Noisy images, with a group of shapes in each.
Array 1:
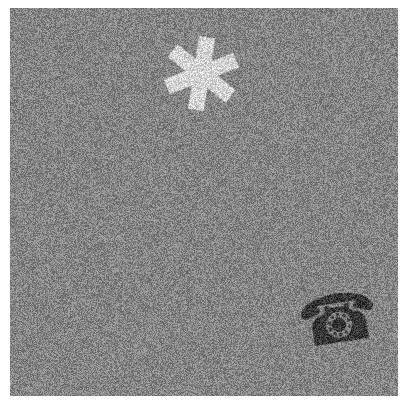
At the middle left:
nothing
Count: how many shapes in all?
2
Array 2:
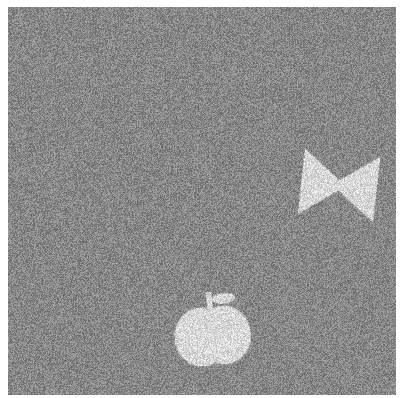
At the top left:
nothing
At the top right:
nothing
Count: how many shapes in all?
2
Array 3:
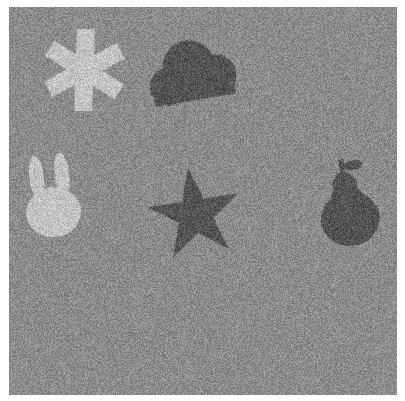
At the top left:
asterisk
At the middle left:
rabbit's head
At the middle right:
pear
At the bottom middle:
nothing
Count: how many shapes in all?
5
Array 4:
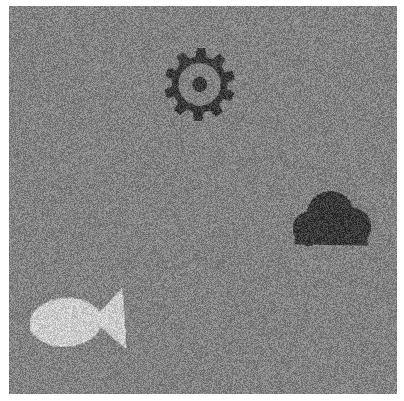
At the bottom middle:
nothing
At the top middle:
gear
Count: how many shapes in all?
3
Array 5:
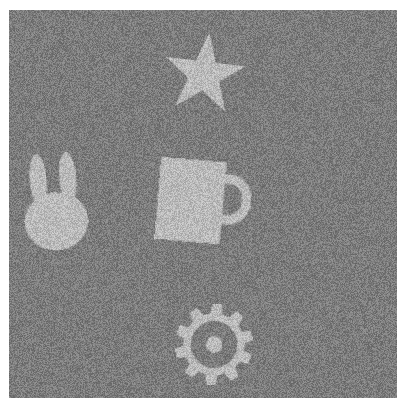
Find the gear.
bottom middle
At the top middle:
star
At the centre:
cup
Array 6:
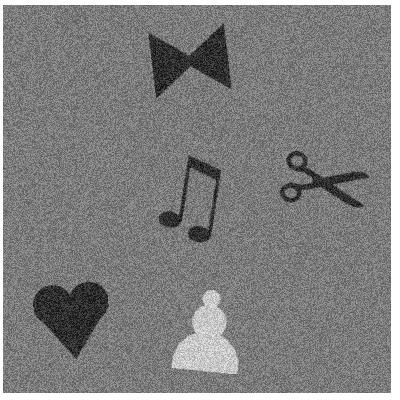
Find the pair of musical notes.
centre
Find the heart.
bottom left
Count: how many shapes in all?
5
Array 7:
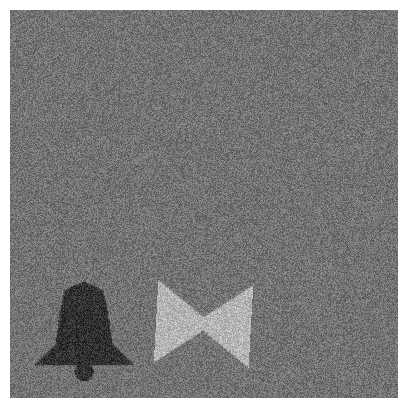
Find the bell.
bottom left
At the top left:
nothing
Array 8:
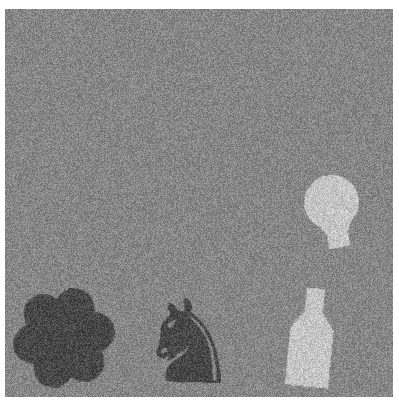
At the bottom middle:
chess knight
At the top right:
nothing
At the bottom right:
bottle
